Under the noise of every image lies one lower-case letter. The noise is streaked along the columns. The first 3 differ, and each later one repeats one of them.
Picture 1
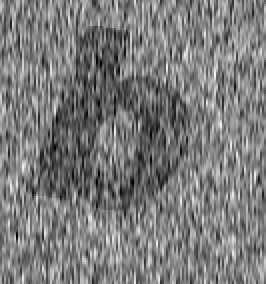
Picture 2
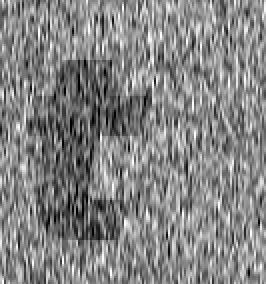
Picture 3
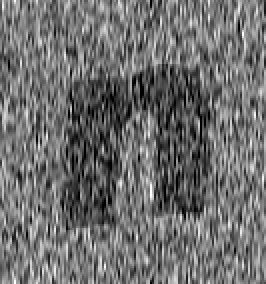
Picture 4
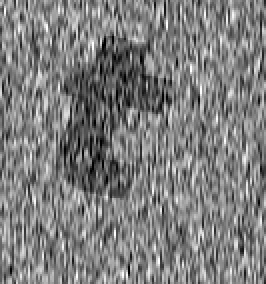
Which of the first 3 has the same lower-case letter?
2
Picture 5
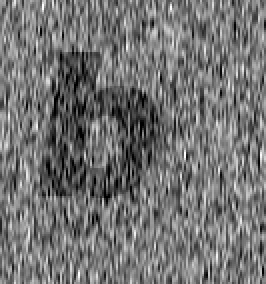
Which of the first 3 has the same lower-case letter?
1
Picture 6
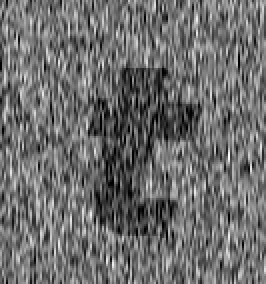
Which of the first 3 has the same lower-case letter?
2
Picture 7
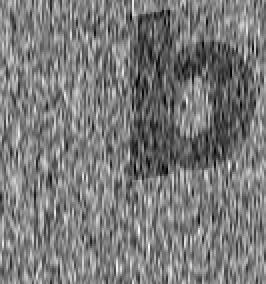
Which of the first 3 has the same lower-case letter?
1
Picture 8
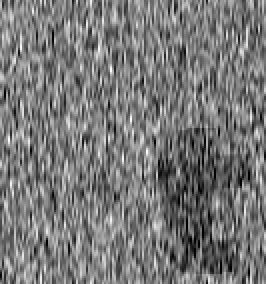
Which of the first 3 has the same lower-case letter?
2
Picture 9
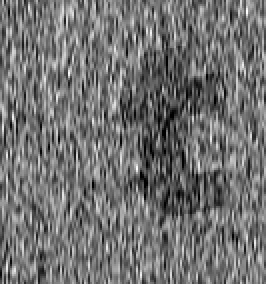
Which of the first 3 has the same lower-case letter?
2
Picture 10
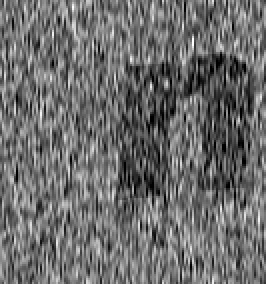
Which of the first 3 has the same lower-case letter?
3
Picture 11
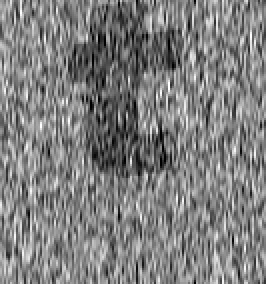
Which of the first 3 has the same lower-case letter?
2
